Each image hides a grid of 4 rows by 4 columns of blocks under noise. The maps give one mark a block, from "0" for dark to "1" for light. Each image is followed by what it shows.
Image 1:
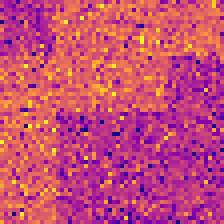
0 1 1 1
1 1 1 0
1 0 0 0
1 0 0 0
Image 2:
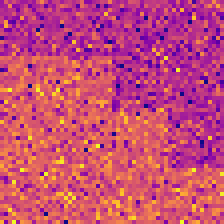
0 0 0 0
1 1 0 0
1 1 1 0
1 1 1 1
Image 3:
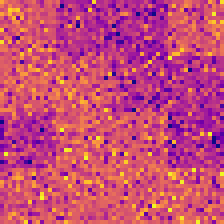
1 0 0 1
1 1 0 0
0 1 1 0
1 1 1 1
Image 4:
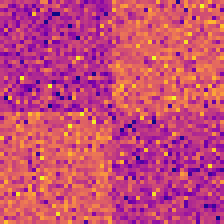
0 0 1 1
0 0 1 1
1 1 0 0
1 1 0 0
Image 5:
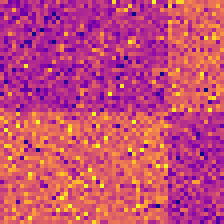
0 0 0 1
0 0 0 1
1 1 1 0
1 1 1 0
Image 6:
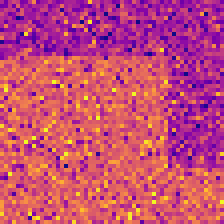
0 0 0 0
1 1 1 0
1 1 1 0
1 1 1 1
